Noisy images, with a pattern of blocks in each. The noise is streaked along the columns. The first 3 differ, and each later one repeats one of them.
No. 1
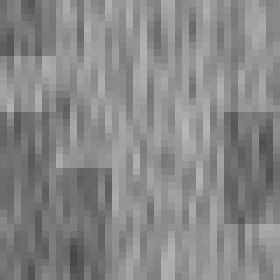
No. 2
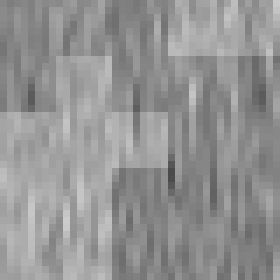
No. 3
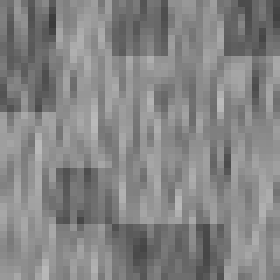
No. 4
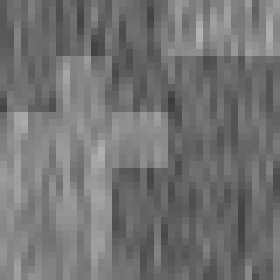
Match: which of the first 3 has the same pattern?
2
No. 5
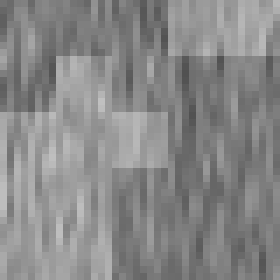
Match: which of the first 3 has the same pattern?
2
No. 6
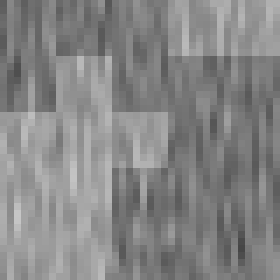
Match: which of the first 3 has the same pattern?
2
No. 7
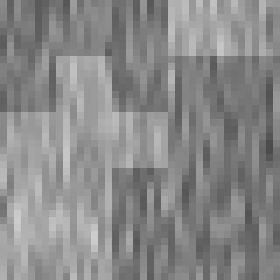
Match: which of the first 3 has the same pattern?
2
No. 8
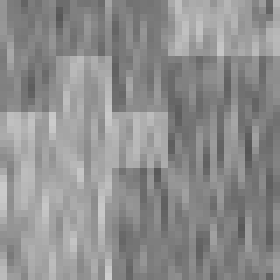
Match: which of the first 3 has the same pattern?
2
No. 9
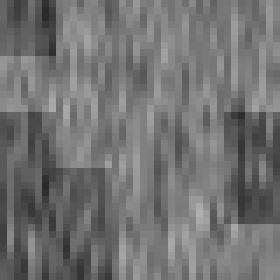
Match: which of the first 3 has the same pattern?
1
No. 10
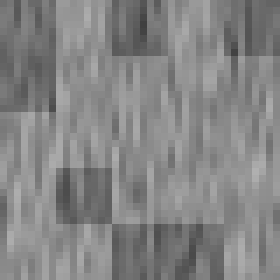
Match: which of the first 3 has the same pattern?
3
